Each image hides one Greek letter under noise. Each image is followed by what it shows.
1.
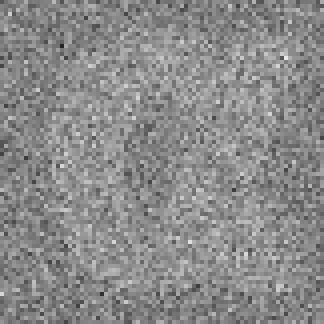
alpha
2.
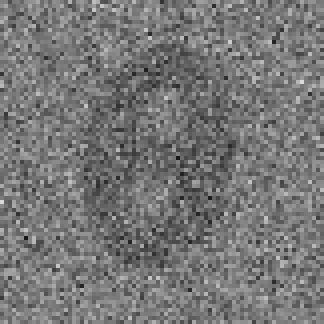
theta
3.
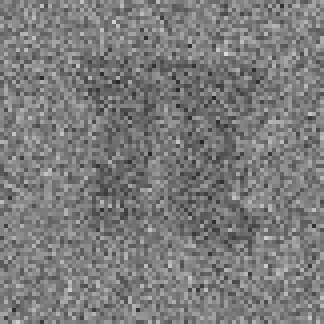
pi
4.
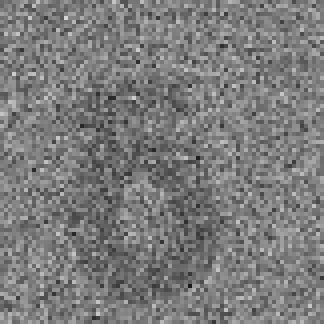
delta
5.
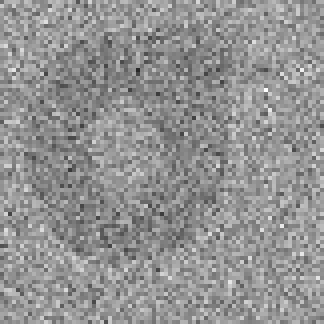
sigma
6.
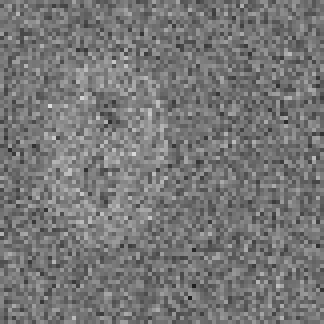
theta
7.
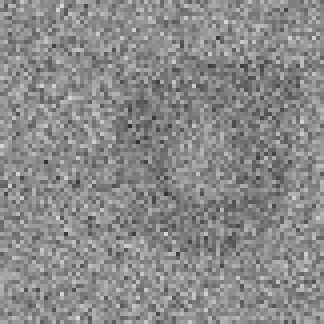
sigma
